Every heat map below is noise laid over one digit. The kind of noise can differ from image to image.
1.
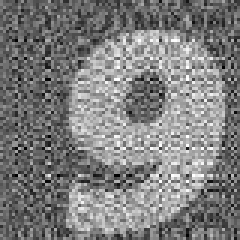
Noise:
low rank plus noise
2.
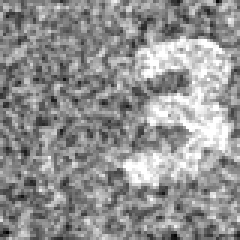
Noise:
blotchy
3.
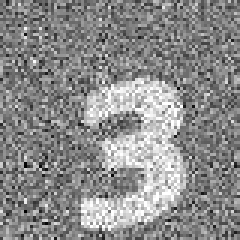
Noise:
low rank plus noise
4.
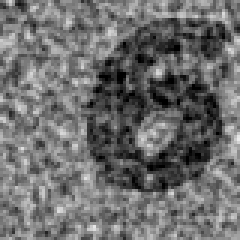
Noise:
blotchy
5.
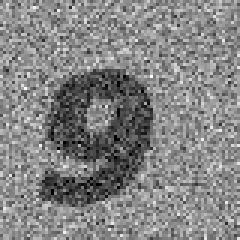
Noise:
independent entries
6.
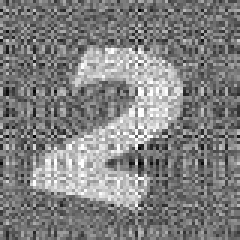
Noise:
low rank plus noise
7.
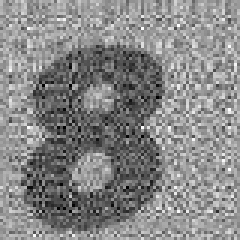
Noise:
low rank plus noise
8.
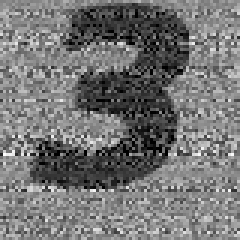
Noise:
rows of uneven size
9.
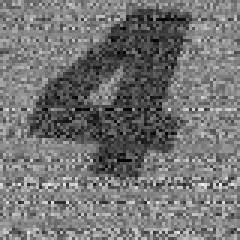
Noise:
rows of uneven size
